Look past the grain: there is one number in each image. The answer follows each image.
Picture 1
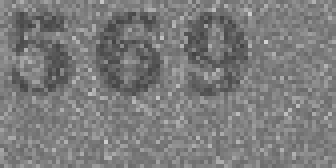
569
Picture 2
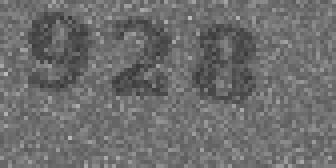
928
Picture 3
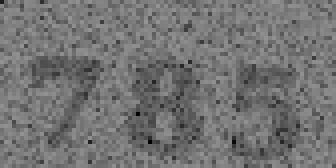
785
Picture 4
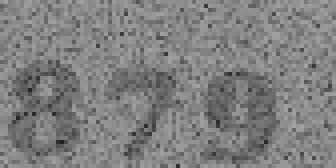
879
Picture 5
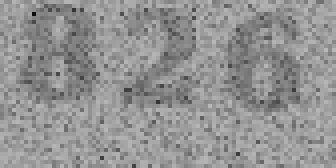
826
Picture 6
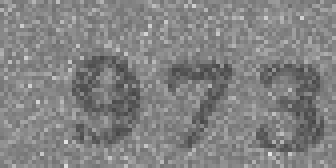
973
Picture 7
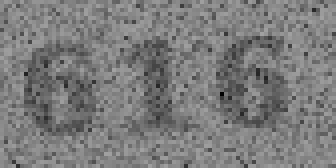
616
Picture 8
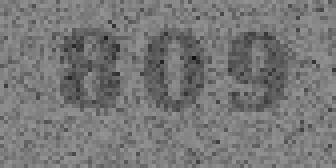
809
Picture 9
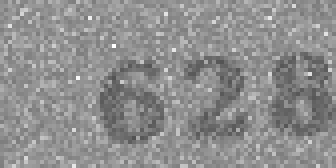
628
